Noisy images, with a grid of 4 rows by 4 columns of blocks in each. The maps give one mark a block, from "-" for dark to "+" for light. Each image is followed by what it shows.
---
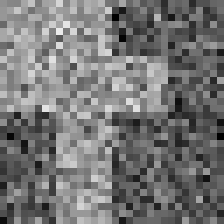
+ + - -
+ + + -
- + - -
- + - -
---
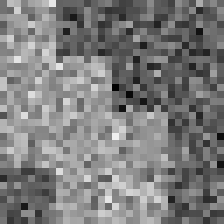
+ - - -
+ + - -
+ + + -
- + + -
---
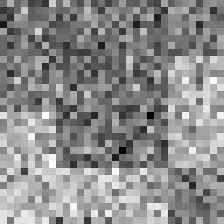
- - - -
- - - +
+ - - +
+ + + -
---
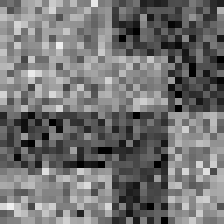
+ + - -
+ + + -
- - - +
+ + - +
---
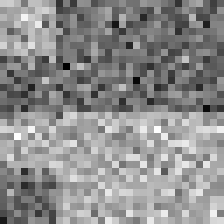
+ - - -
- - - -
+ + + +
- + + +
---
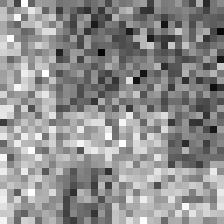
+ - - -
+ - - -
+ + + -
+ - + +
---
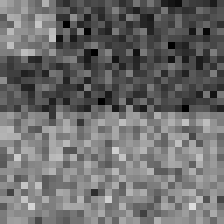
+ - - -
- - - -
+ + + +
+ + + +
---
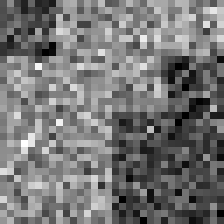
- + + +
+ + + -
+ + - -
+ + - -
